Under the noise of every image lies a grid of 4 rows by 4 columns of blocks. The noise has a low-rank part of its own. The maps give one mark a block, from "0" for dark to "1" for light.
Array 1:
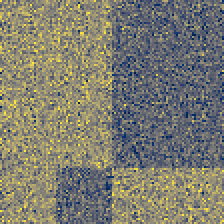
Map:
1 1 0 0
1 1 0 0
1 1 0 0
1 0 1 1
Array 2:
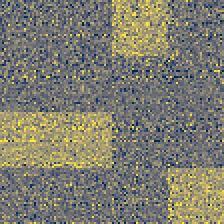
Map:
0 0 1 0
0 0 0 0
1 1 0 0
0 0 0 1
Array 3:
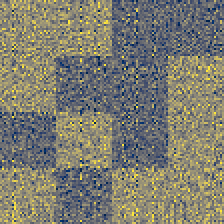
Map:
1 1 0 0
1 0 0 1
0 1 0 1
1 0 1 1
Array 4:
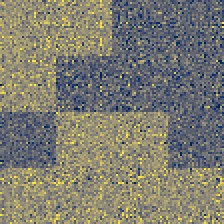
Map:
1 1 0 0
1 0 0 0
0 1 1 0
1 1 1 1
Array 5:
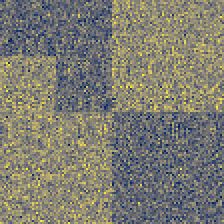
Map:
0 0 1 1
1 0 1 1
1 1 0 0
1 1 0 0
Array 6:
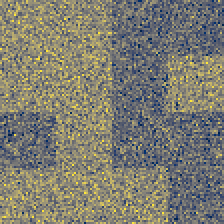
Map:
1 1 0 0
1 1 0 1
0 1 0 0
1 1 1 0
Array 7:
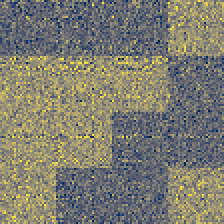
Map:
0 0 0 1
1 1 1 0
1 1 0 0
1 0 0 1
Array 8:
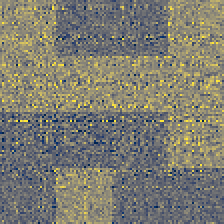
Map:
1 0 0 1
1 1 1 1
0 0 0 1
0 1 0 0
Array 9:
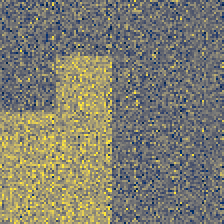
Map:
0 0 0 0
0 1 0 0
1 1 0 0
1 1 0 0
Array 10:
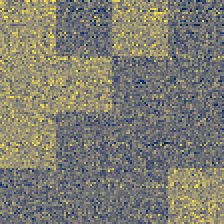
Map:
1 0 1 0
1 1 0 0
1 0 0 0
0 0 0 1
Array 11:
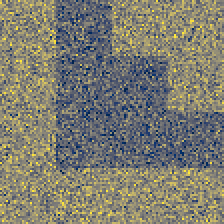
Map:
1 0 1 1
1 0 0 1
1 0 0 0
1 1 1 1
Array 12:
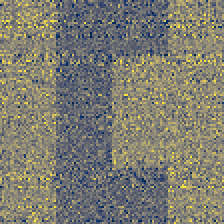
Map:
1 0 0 1
1 0 1 1
1 0 1 1
1 0 0 1
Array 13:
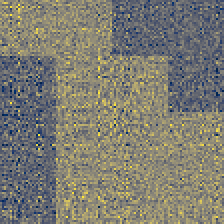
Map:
1 1 0 0
0 1 1 0
0 1 1 1
0 1 1 1
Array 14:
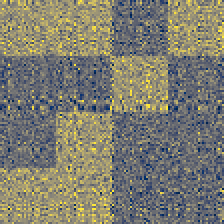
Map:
1 1 0 1
0 0 1 0
0 1 0 0
1 1 0 0
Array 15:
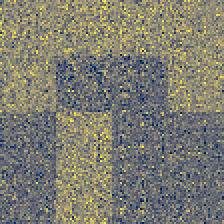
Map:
1 1 1 1
1 0 0 1
0 1 0 0
0 1 0 0
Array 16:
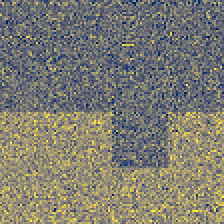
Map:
0 0 0 0
0 0 0 0
1 1 0 1
1 1 1 1
